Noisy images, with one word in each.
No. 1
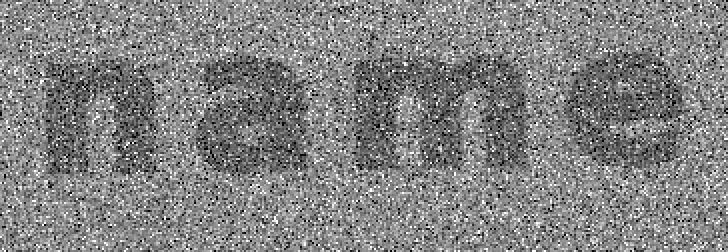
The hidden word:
name
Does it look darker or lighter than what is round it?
darker
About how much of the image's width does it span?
nearly all
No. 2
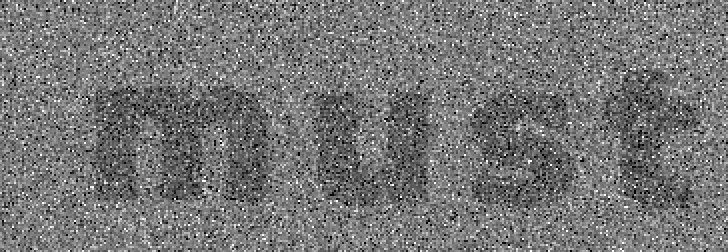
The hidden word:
must
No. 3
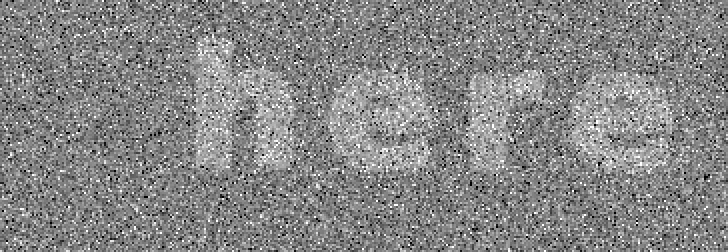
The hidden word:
here
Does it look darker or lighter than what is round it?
lighter
